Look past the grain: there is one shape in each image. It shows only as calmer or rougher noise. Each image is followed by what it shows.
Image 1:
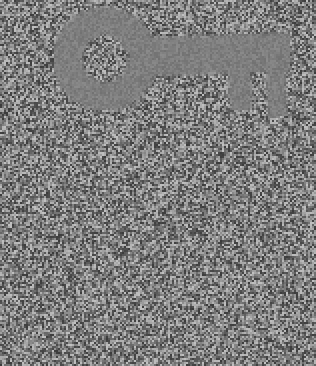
calm key
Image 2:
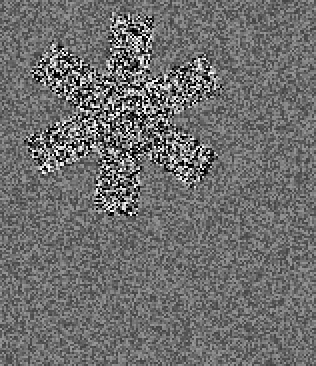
rough asterisk
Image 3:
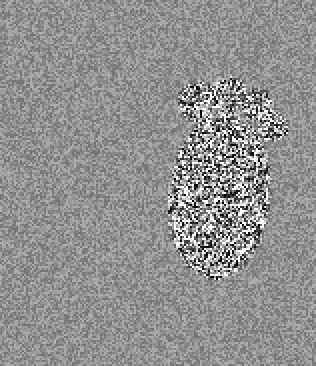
rough footprint
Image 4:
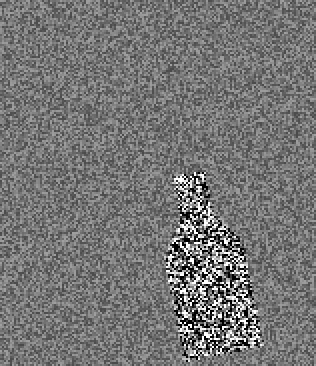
rough bottle
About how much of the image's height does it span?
half
